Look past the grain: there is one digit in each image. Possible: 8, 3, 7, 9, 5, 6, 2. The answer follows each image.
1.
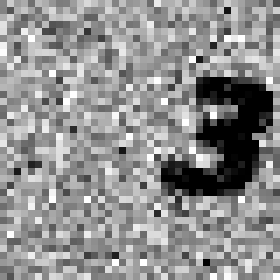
3
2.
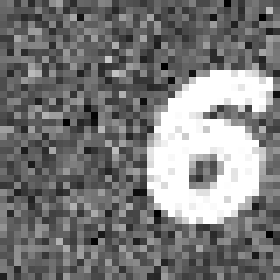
6
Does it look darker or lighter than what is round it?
lighter
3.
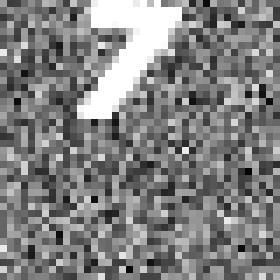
7
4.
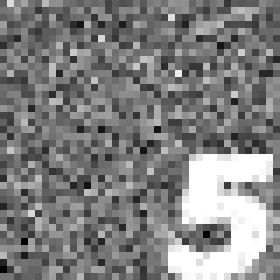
5
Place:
bottom right
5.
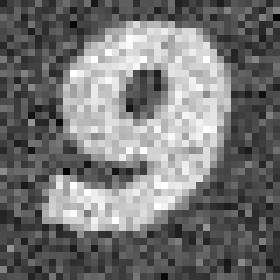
9
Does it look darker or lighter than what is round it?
lighter
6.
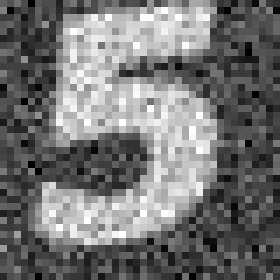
5
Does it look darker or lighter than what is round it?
lighter
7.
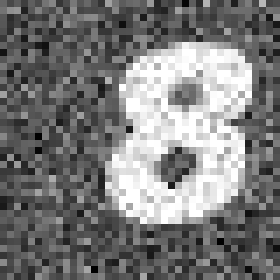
8
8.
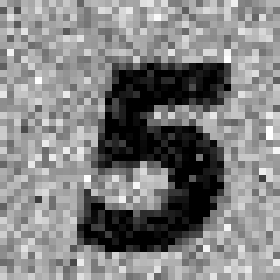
5
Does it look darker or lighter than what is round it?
darker
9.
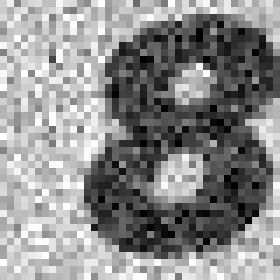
8
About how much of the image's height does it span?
nearly all
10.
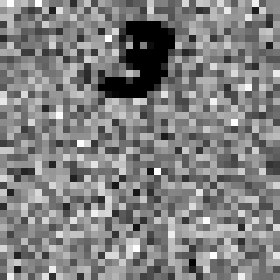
3
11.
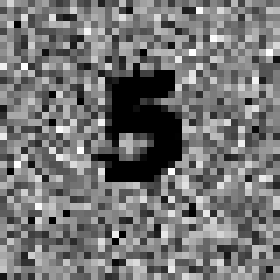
5
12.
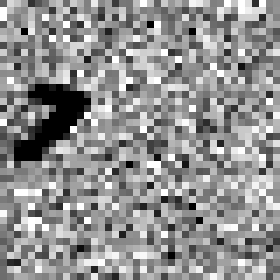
7
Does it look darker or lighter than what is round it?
darker
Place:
middle left
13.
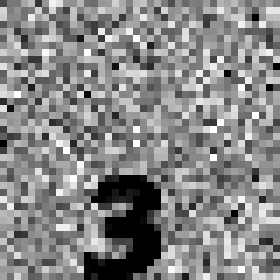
3
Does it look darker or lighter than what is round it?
darker
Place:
bottom middle
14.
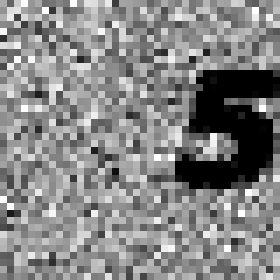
5
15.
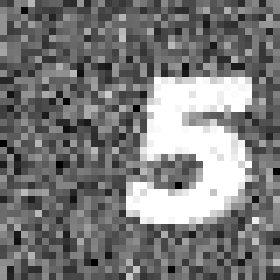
5
